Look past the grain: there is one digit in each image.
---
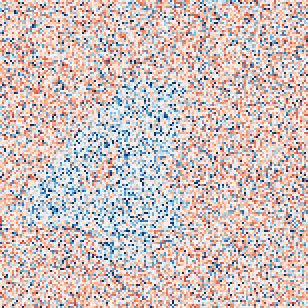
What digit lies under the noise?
4
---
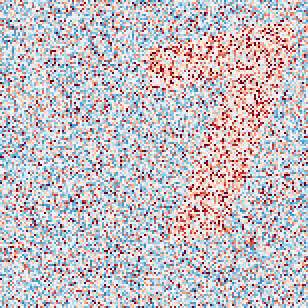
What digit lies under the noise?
7
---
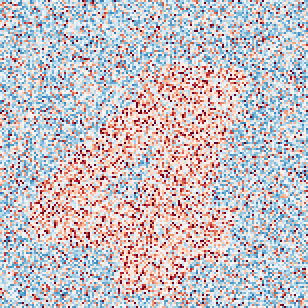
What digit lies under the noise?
4
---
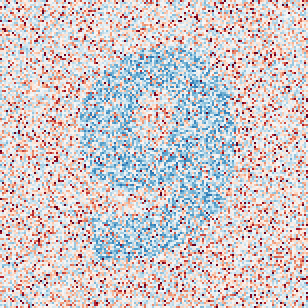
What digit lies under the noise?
9
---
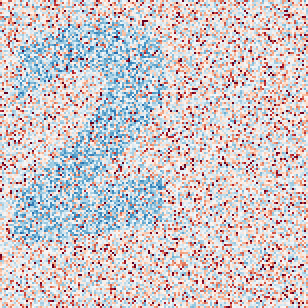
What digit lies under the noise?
2
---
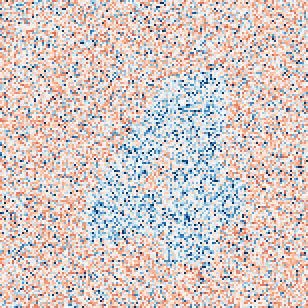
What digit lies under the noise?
4
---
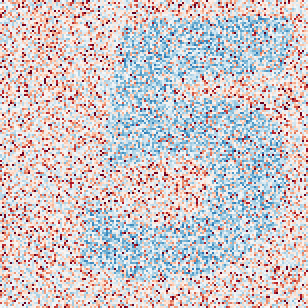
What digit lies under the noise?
5
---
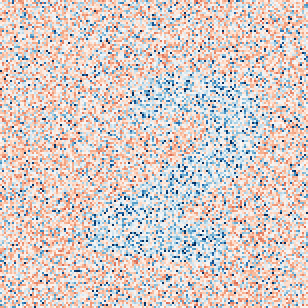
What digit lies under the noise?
2
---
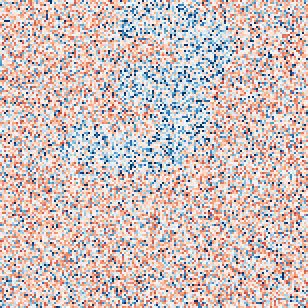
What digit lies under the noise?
3
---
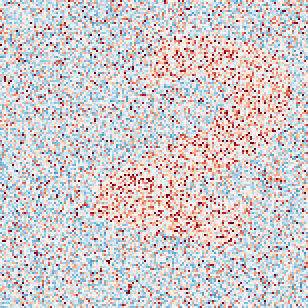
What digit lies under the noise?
2
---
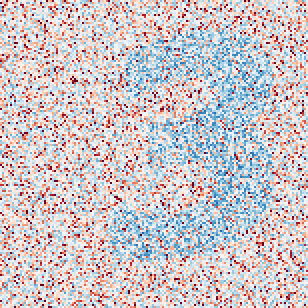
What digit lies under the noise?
3
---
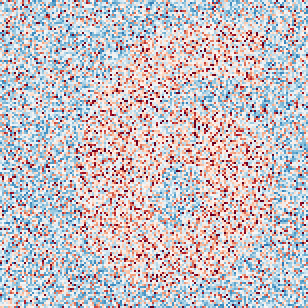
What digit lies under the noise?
6
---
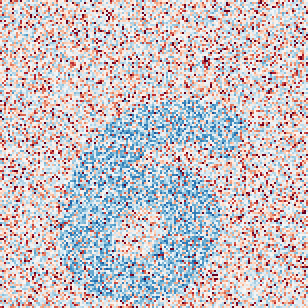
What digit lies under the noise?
6
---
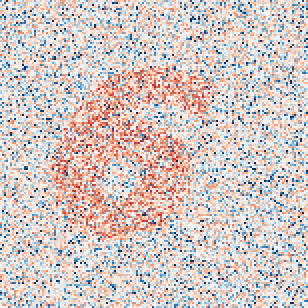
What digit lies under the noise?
6
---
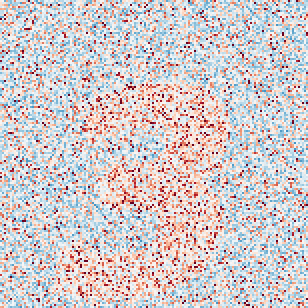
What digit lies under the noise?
3
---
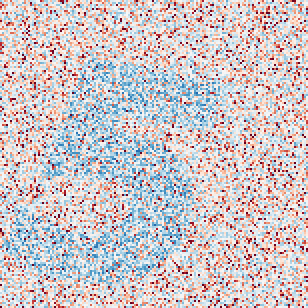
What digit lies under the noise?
5
